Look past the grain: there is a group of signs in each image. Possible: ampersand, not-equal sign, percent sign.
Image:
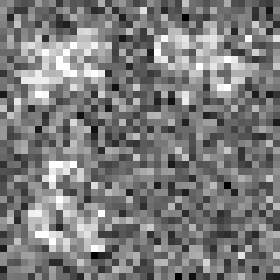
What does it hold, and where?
top left: not-equal sign; top right: percent sign; bottom left: ampersand
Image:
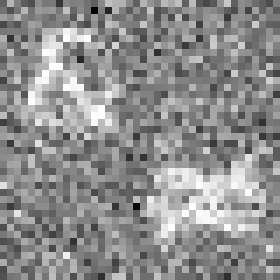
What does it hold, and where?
top left: ampersand; bottom right: not-equal sign
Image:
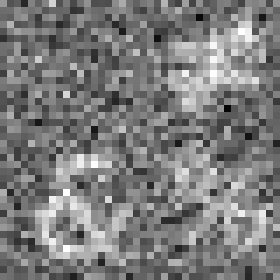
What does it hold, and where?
top right: not-equal sign; bottom left: ampersand; bottom right: percent sign
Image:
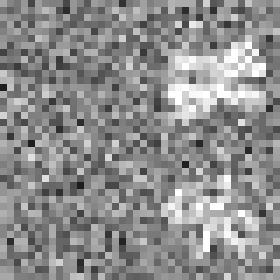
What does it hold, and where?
top right: not-equal sign; bottom right: percent sign
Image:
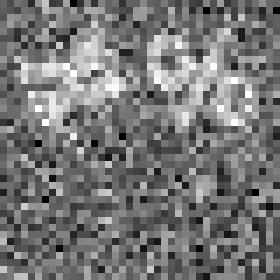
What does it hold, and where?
top left: not-equal sign; top right: percent sign
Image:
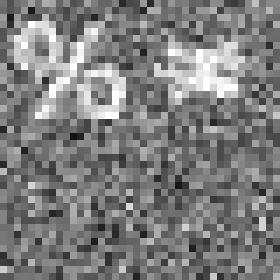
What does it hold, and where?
top left: percent sign; top right: not-equal sign
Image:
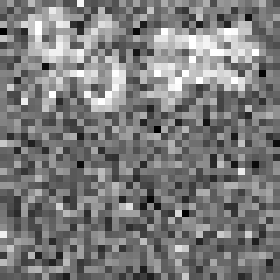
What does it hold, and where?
top left: percent sign; top right: not-equal sign
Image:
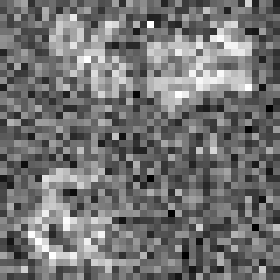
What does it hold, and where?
top left: percent sign; top right: not-equal sign; bottom left: ampersand
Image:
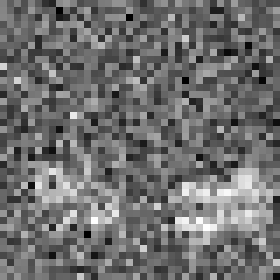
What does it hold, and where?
bottom left: percent sign; bottom right: not-equal sign
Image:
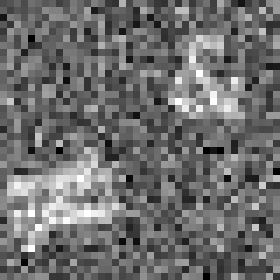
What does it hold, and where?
top right: ampersand; bottom left: not-equal sign
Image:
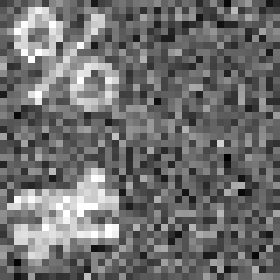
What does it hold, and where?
top left: percent sign; bottom left: not-equal sign
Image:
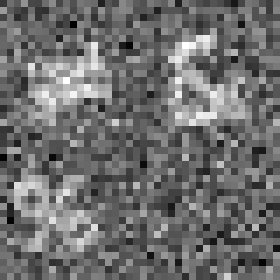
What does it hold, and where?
top left: not-equal sign; top right: ampersand; bottom left: percent sign
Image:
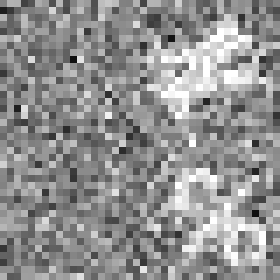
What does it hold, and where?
top right: not-equal sign; bottom right: percent sign
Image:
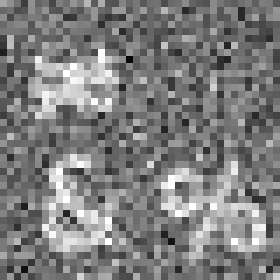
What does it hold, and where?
top left: not-equal sign; bottom left: ampersand; bottom right: percent sign
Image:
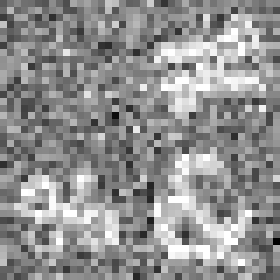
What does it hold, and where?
top right: not-equal sign; bottom left: percent sign; bottom right: ampersand
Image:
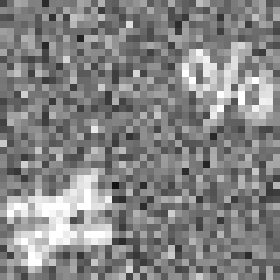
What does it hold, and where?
top right: percent sign; bottom left: not-equal sign
